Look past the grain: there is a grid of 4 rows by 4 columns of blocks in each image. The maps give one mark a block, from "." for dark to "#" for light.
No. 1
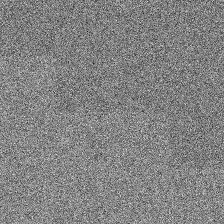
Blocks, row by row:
. . . .
# . . .
# # # .
# # # #
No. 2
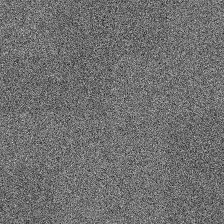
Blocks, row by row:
# . . #
. . # #
# # # .
. # # .
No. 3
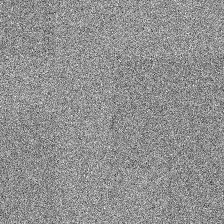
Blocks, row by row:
. # # #
# # . .
. # . .
. # # .
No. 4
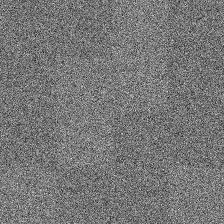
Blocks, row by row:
. . # .
. # # .
. # . .
# . . #
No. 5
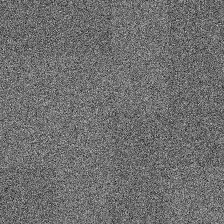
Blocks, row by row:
. . # .
# # # .
# # . .
. # . #
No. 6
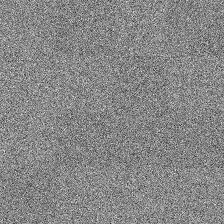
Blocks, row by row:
# . # .
# # . #
# . . .
. # # #
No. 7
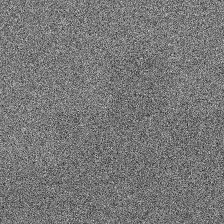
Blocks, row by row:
# # # #
# # . #
# . . .
. . . .
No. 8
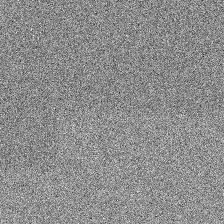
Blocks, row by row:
. . . .
. . . .
. # # #
# # # #
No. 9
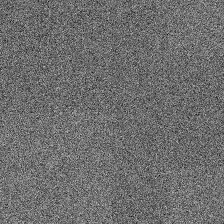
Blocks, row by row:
. . . #
. . . .
# # . .
# # . #
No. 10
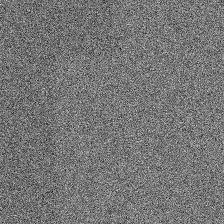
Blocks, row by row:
. . # #
. # # #
. # # #
. # # #
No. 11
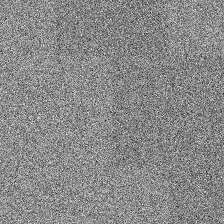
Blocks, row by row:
# . . #
# # . .
# # . .
# # # .
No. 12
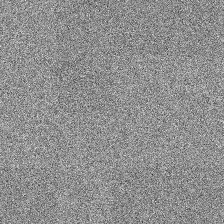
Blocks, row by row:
# . . .
# . # #
# # # #
. # . .
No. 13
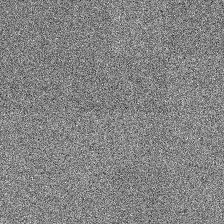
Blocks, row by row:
. . # .
. . . #
# # # #
# # . #
